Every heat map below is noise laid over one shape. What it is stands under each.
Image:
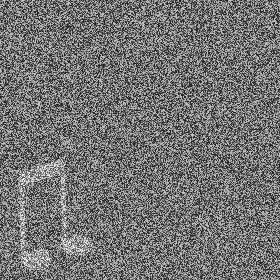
light pair of musical notes, bottom left
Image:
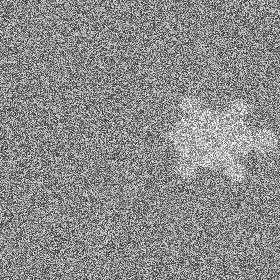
light turtle, middle right
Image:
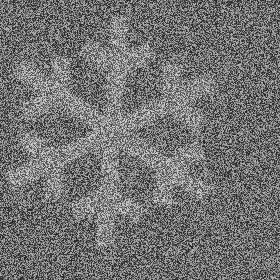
light snowflake
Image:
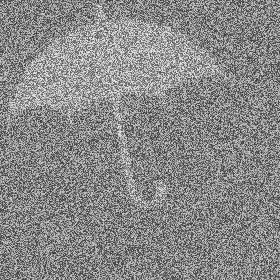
light umbrella
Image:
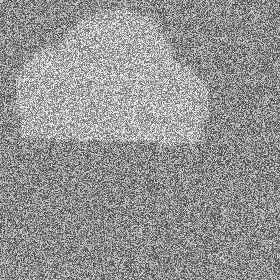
light cloud
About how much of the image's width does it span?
two thirds
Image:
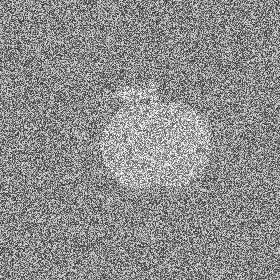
light apple, centre
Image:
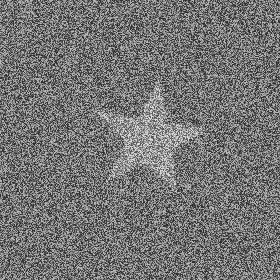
light star, centre
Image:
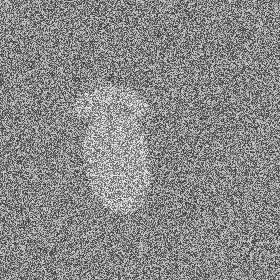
light footprint
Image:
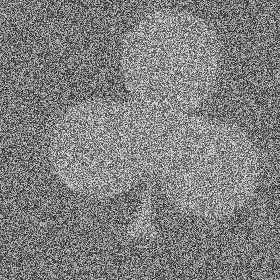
light club
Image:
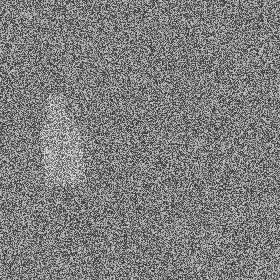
light bottle, middle left
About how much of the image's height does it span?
a third
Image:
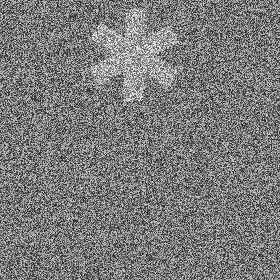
light asterisk, top middle
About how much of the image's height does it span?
a third
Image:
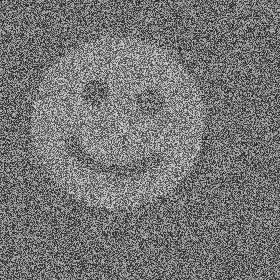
light smiling face
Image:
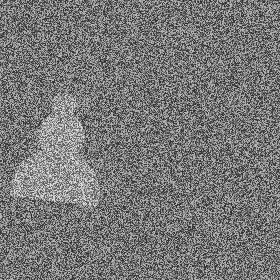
light chess pawn, middle left
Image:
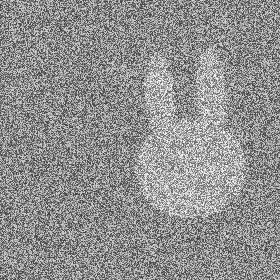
light rabbit's head
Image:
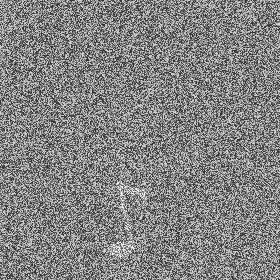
light musical note, bottom middle
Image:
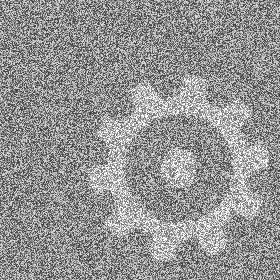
light gear
